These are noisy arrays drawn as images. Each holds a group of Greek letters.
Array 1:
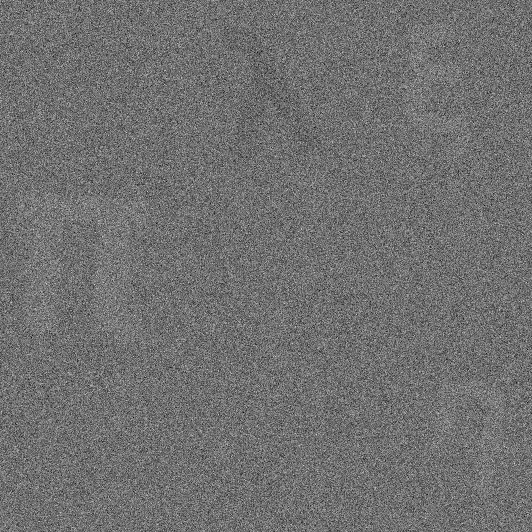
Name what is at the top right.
xi
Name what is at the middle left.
pi
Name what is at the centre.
nothing
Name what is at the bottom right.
eta
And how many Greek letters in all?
4
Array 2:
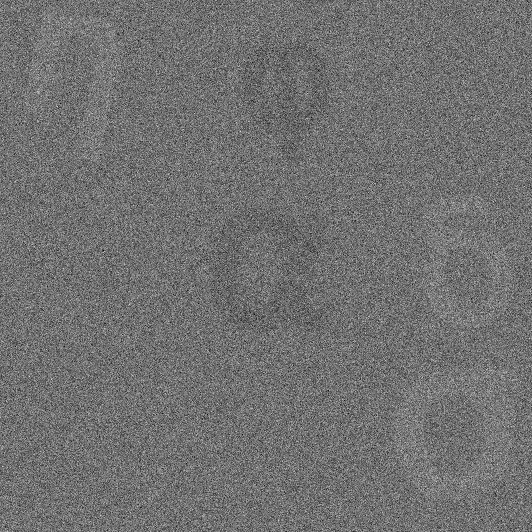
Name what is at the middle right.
delta
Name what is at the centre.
alpha
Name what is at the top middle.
phi
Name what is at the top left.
eta
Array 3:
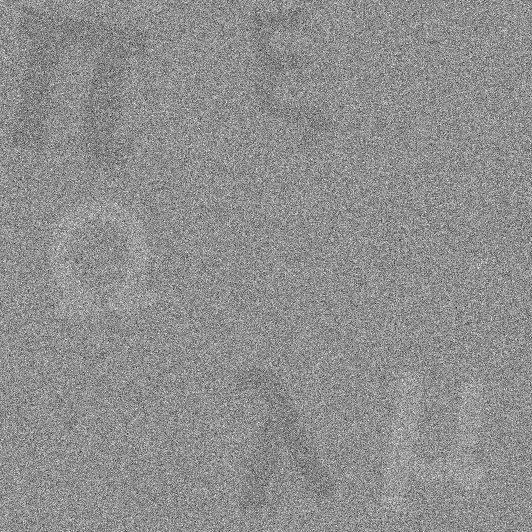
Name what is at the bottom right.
mu
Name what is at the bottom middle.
lambda
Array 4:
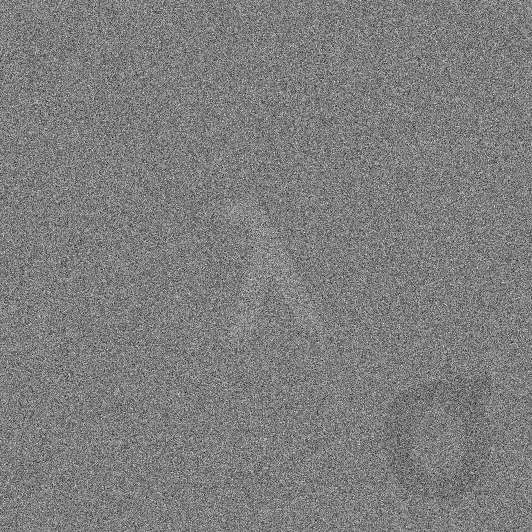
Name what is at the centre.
lambda
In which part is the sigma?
bottom right
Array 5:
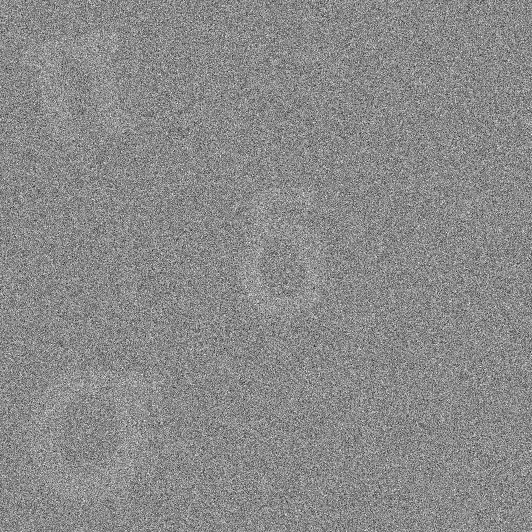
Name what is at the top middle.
nothing
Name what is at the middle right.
nothing
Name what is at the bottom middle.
nothing
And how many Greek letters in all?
3
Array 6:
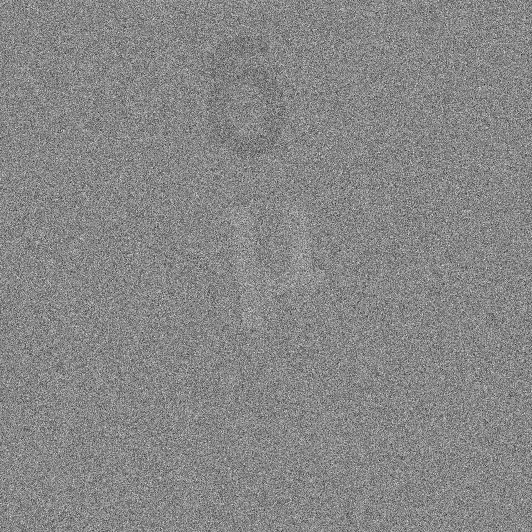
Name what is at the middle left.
nothing
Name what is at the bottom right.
nothing
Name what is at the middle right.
nothing
